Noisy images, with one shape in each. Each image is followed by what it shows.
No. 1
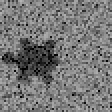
dark turtle
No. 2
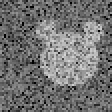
light bear's head
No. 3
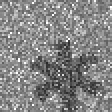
dark asterisk
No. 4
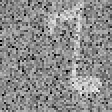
light musical note
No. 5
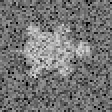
light turtle
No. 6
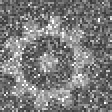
light gear
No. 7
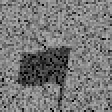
dark flag
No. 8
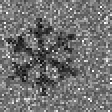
dark snowflake
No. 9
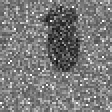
dark footprint
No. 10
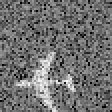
light airplane
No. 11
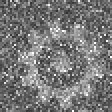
light gear
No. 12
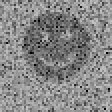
dark smiling face
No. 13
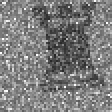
dark chess rook
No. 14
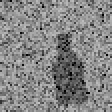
dark bottle
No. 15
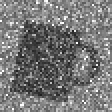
dark cup
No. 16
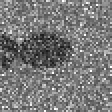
dark fish
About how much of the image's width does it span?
two thirds
